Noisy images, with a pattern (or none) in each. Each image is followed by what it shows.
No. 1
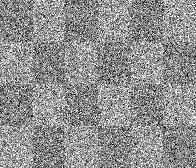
a checkerboard
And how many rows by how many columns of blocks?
4 by 6
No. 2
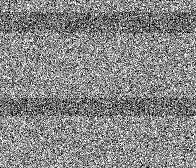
bands of rows
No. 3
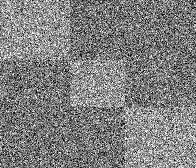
blocks along the diagonal
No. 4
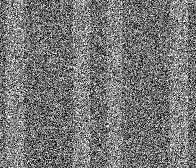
bands of columns
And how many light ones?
4
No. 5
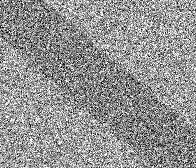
a diagonal band
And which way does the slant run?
top left to bottom right
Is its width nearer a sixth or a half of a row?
a half
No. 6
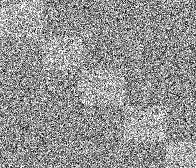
blocks along the diagonal
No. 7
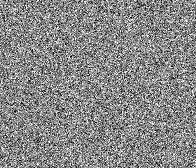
only noise
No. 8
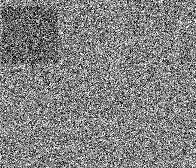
one block
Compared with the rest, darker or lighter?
darker
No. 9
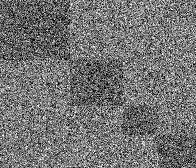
blocks along the diagonal
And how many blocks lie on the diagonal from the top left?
4
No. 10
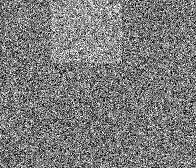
one block
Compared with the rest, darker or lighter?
lighter
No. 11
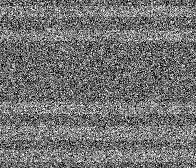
bands of rows
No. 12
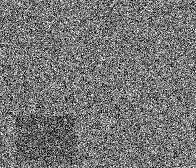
one block
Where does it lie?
bottom left
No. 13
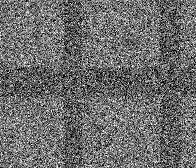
bands of rows crossing bands of columns
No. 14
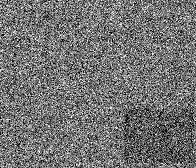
one block
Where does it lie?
bottom right
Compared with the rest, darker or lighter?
darker
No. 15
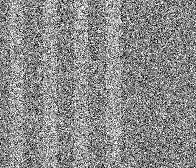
bands of columns
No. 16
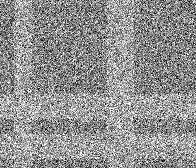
bands of rows crossing bands of columns
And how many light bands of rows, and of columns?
2 and 2
